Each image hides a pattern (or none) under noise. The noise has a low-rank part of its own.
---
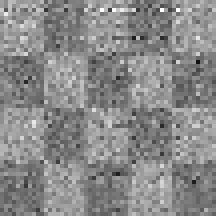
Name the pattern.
a checkerboard
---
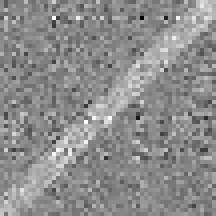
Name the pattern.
a diagonal band
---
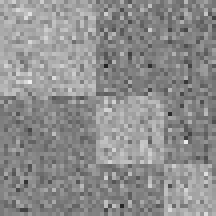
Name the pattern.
blocks along the diagonal
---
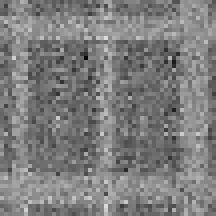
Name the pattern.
bands of rows crossing bands of columns
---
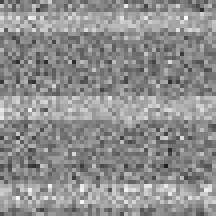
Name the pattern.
bands of rows
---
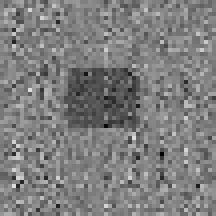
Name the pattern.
one block
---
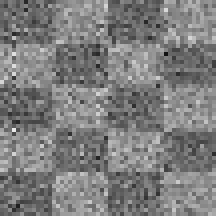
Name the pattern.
a checkerboard
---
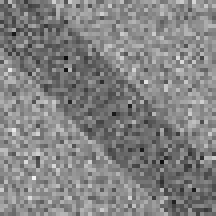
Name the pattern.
a diagonal band
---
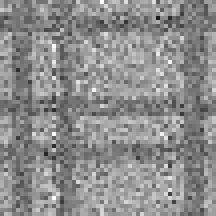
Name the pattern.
bands of rows crossing bands of columns
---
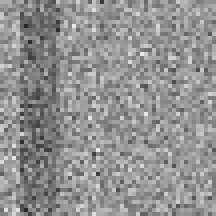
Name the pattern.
one band of columns
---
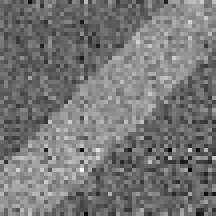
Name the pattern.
a diagonal band
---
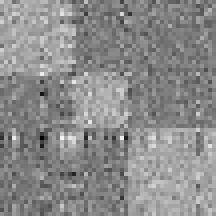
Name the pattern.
blocks along the diagonal
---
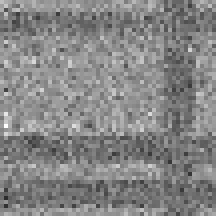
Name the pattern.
bands of rows crossing bands of columns
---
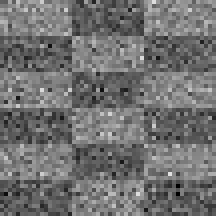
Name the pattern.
a checkerboard
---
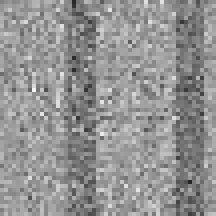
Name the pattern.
bands of columns
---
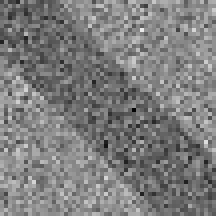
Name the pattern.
a diagonal band
